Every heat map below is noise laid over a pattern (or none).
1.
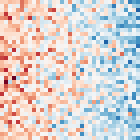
a smooth slope
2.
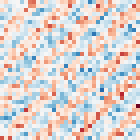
diagonal stripes
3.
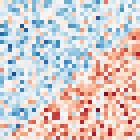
a sharp edge
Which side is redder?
bottom right
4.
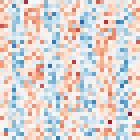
vertical stripes
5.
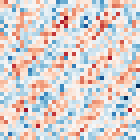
diagonal stripes
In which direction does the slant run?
bottom left to top right
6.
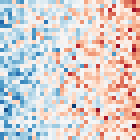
a smooth slope
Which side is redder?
right
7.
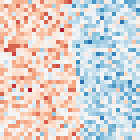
a sharp edge
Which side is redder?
left
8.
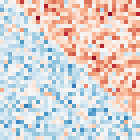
a sharp edge
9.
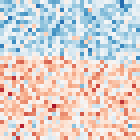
a sharp edge
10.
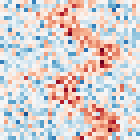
a wavy band
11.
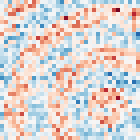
rings round one point
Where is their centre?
bottom right
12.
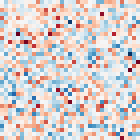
only noise
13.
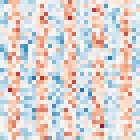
vertical stripes
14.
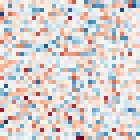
only noise
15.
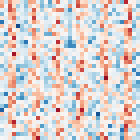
vertical stripes
